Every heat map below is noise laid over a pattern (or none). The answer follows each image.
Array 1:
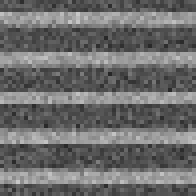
horizontal stripes
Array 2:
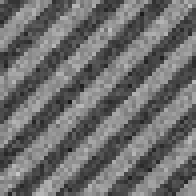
diagonal stripes
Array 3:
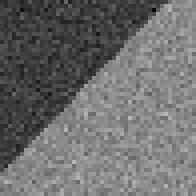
a sharp edge
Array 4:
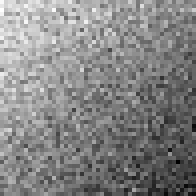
a smooth slope
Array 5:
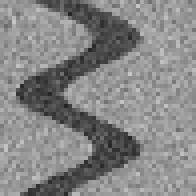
a wavy band
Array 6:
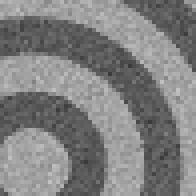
rings round one point
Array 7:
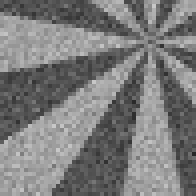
spokes from one point
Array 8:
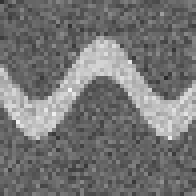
a wavy band
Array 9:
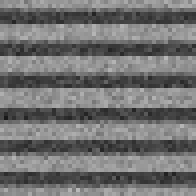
horizontal stripes
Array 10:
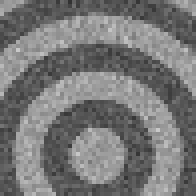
rings round one point
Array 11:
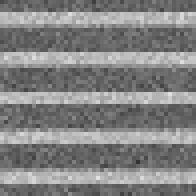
horizontal stripes
